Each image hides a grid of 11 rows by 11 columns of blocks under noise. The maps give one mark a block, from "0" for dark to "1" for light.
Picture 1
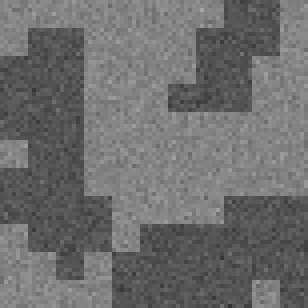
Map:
1 1 1 1 1 1 1 1 0 0 1
1 0 0 1 1 1 1 0 0 0 1
0 0 0 1 1 1 1 0 0 1 1
0 0 0 1 1 1 0 0 0 1 1
0 0 0 1 1 1 1 1 1 1 1
1 0 0 1 1 1 1 1 1 1 1
0 0 0 1 1 1 1 1 1 1 1
0 0 0 0 1 1 1 1 0 0 0
1 0 0 0 1 0 0 0 0 0 0
1 1 0 1 0 0 0 0 0 0 0
1 1 1 1 0 0 0 0 0 1 0
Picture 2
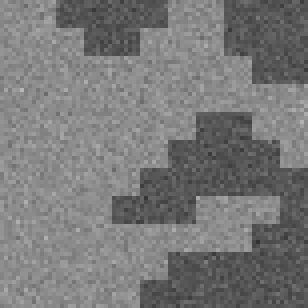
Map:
1 1 0 0 0 0 1 1 0 0 0
1 1 1 0 0 1 1 1 0 0 0
1 1 1 1 1 1 1 1 1 0 0
1 1 1 1 1 1 1 1 1 1 1
1 1 1 1 1 1 1 0 0 1 1
1 1 1 1 1 1 0 0 0 0 1
1 1 1 1 1 0 0 0 0 0 0
1 1 1 1 0 0 0 1 1 1 0
1 1 1 1 1 1 1 1 1 0 0
1 1 1 1 1 1 0 0 0 0 0
1 1 1 1 1 0 0 0 0 0 0
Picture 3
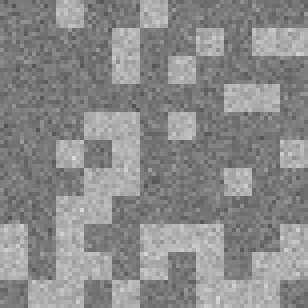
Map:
0 0 1 0 0 1 0 0 0 0 0
0 0 0 0 1 0 0 1 0 1 1
0 0 0 0 1 0 1 0 0 0 0
0 0 0 0 0 0 0 0 1 1 0
0 0 0 1 1 0 1 0 0 0 0
0 0 1 0 1 0 0 0 0 0 1
0 0 0 1 1 0 0 0 1 0 0
0 0 1 1 0 0 0 0 0 0 0
1 0 1 0 0 1 1 1 0 0 1
1 0 1 1 0 1 0 1 0 1 1
0 1 1 0 1 0 0 1 1 1 0
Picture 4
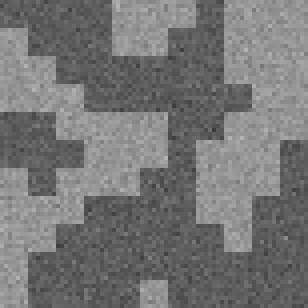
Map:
0 0 0 0 1 1 1 0 1 1 1
1 0 0 0 1 1 0 0 1 1 1
1 1 0 0 0 0 0 0 1 1 1
1 1 1 0 0 0 0 0 0 1 1
0 0 1 1 1 1 0 0 1 1 1
0 0 0 1 1 1 0 1 1 1 0
1 0 1 1 1 0 0 1 1 1 0
1 1 1 0 0 0 0 1 1 0 0
1 1 0 0 0 0 0 0 1 0 0
1 0 0 0 0 0 0 0 0 0 0
1 0 0 0 0 1 0 0 0 0 0
